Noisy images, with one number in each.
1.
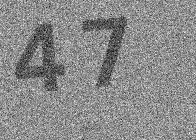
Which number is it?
47
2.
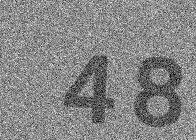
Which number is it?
48
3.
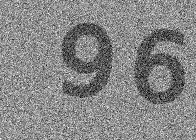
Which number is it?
96
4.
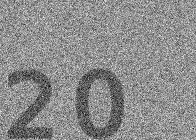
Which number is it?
20
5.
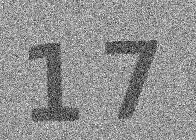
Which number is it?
17
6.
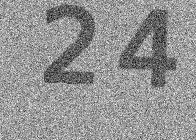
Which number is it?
24
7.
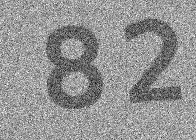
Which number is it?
82
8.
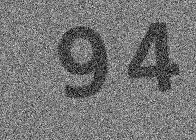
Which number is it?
94
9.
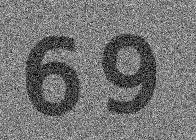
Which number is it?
69
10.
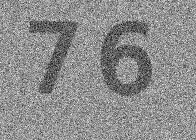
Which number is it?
76
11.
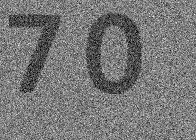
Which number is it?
70
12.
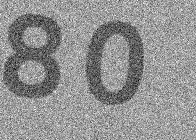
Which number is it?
80
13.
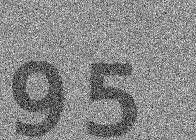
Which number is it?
95
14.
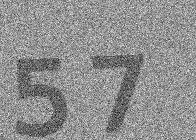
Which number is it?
57
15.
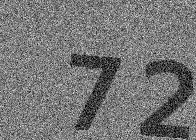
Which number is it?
72
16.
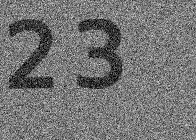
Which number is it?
23
